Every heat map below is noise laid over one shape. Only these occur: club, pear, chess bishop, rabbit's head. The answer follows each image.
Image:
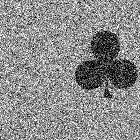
club
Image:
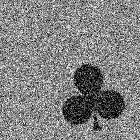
club
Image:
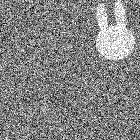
rabbit's head
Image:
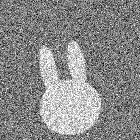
rabbit's head
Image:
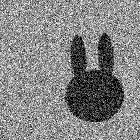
rabbit's head
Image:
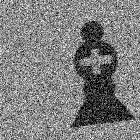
chess bishop
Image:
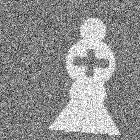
chess bishop
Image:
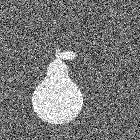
pear
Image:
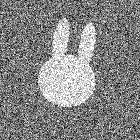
rabbit's head
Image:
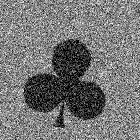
club
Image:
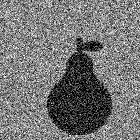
pear
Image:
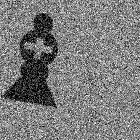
chess bishop
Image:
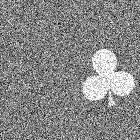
club
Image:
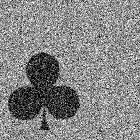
club
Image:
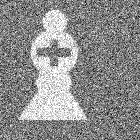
chess bishop
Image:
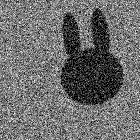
rabbit's head
